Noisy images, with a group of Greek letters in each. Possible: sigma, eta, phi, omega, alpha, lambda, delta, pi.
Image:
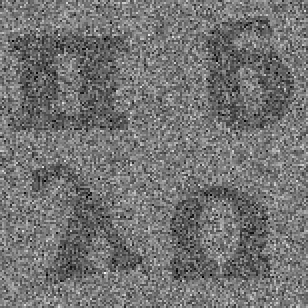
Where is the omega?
bottom right
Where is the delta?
top right
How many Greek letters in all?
4
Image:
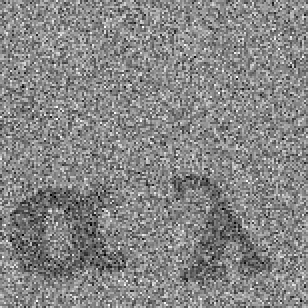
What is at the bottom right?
lambda
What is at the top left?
nothing
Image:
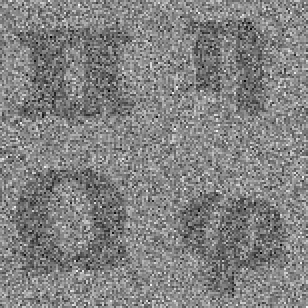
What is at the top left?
pi
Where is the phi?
bottom right
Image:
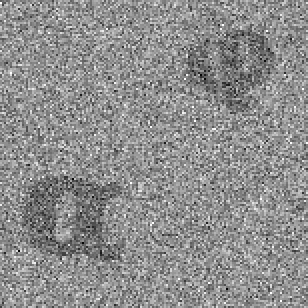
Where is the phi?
top right
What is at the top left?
nothing
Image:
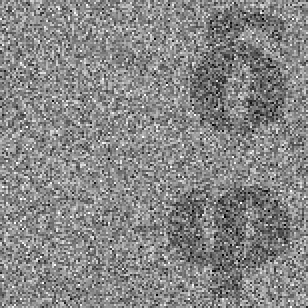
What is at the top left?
nothing
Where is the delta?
top right
